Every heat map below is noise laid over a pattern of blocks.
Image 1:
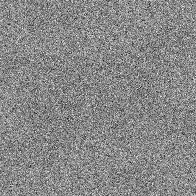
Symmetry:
the same after a half turn
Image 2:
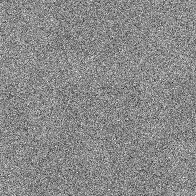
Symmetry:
left and right mirror each other
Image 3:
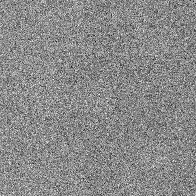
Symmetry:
top and bottom mirror each other
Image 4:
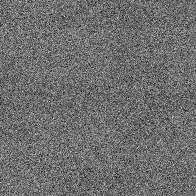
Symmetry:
top and bottom mirror each other
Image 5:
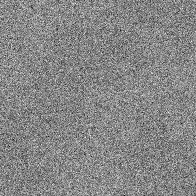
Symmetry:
mirrored about the diagonal from the top left
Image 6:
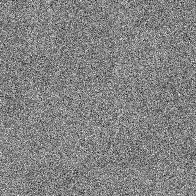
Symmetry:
no symmetry
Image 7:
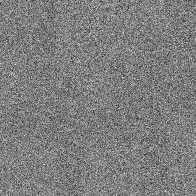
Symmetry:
no symmetry
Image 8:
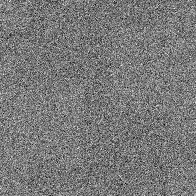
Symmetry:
the same after a half turn
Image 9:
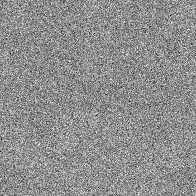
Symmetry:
left and right mirror each other
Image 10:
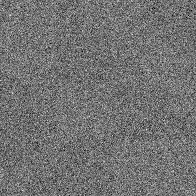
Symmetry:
mirrored about the diagonal from the bottom left
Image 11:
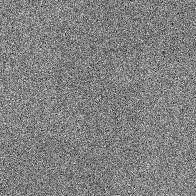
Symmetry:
the same after a half turn
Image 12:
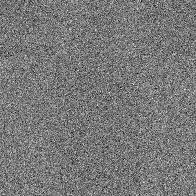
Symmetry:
left and right mirror each other
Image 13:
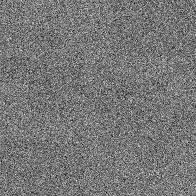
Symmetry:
the same after a half turn
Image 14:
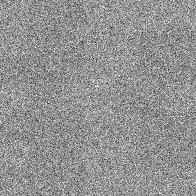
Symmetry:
top and bottom mirror each other
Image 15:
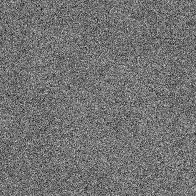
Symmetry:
mirrored about the diagonal from the top left
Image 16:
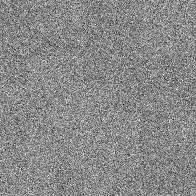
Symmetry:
mirrored about the diagonal from the bottom left
